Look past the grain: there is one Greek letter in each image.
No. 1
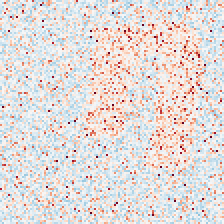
eta
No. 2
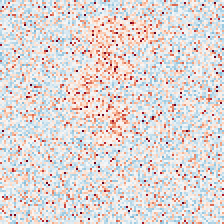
xi
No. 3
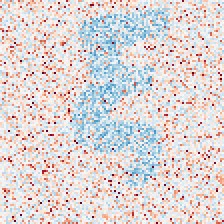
xi
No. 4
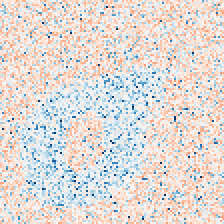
sigma
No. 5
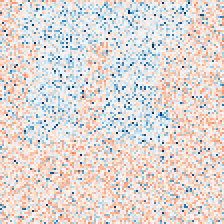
pi
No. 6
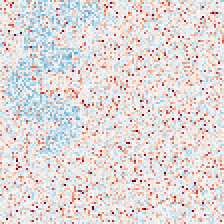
xi
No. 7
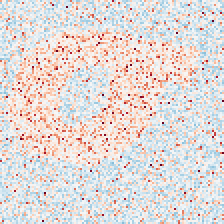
sigma
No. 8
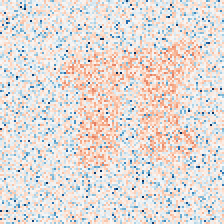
pi
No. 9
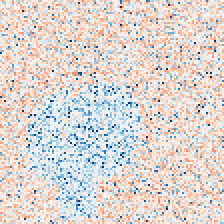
phi
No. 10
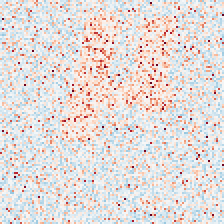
mu
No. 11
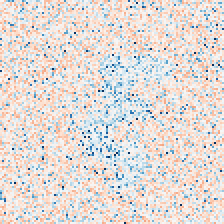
xi
